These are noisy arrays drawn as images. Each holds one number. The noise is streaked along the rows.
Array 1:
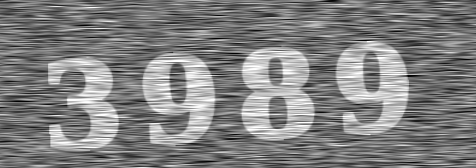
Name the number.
3989
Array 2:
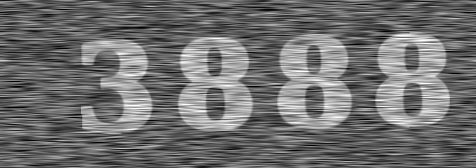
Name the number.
3888
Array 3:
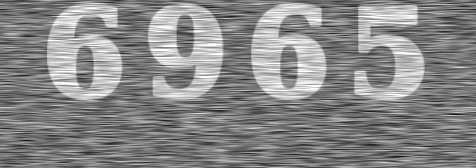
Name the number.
6965
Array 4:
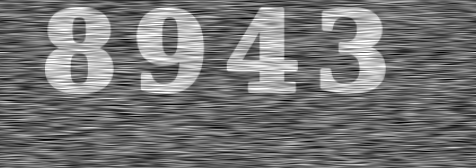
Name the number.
8943
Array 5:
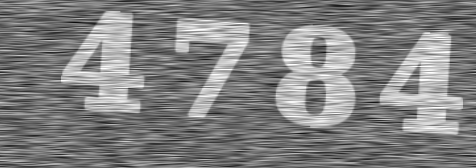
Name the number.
4784
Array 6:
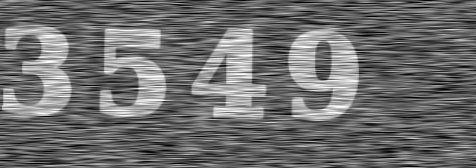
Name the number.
3549
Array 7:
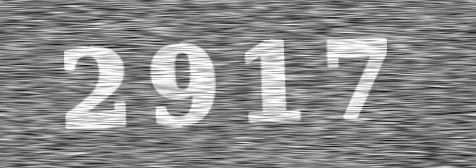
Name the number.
2917
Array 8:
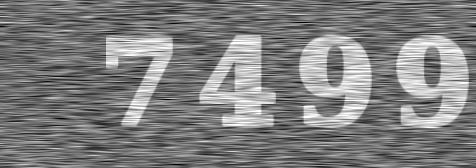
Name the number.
7499
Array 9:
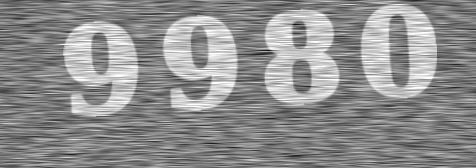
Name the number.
9980
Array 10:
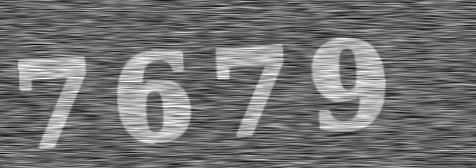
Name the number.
7679
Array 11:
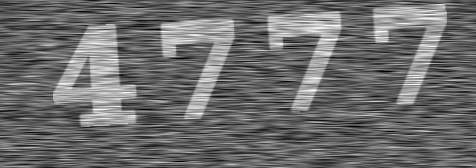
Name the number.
4777
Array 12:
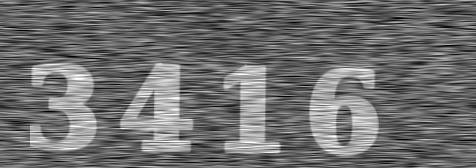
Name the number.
3416
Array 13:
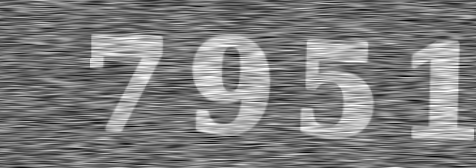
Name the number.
7951
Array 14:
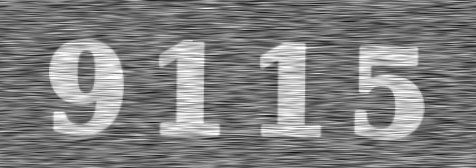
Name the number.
9115
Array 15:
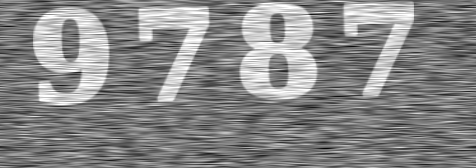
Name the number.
9787
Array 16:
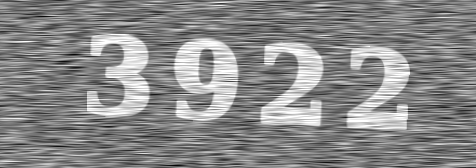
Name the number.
3922
